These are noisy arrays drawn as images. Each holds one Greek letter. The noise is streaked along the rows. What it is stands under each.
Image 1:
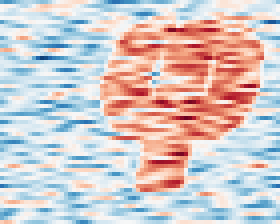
phi
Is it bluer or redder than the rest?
redder
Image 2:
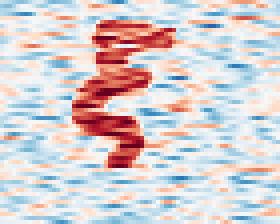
xi
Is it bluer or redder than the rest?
redder
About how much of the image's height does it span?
two thirds
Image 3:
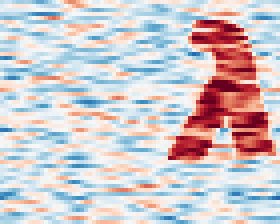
lambda
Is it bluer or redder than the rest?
redder
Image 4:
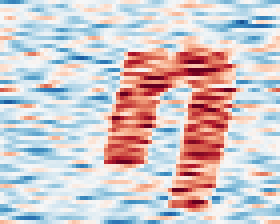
eta
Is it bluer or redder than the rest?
redder
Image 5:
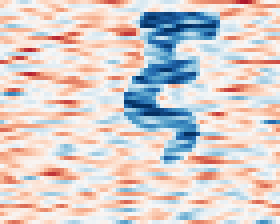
xi
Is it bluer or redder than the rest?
bluer
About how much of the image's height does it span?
two thirds
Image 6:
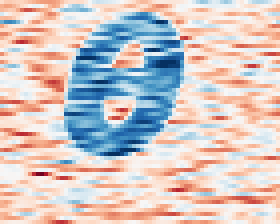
theta
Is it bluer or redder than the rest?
bluer
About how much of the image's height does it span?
two thirds
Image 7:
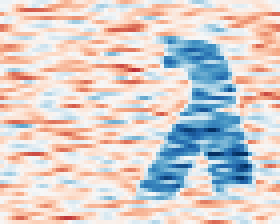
lambda
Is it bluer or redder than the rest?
bluer
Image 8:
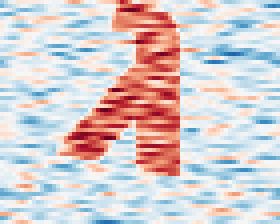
lambda
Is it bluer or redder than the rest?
redder
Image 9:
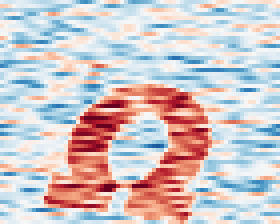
omega
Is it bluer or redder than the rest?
redder
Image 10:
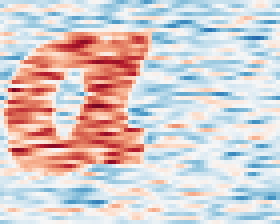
alpha
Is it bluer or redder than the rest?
redder
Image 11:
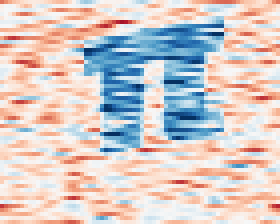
pi
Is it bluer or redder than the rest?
bluer
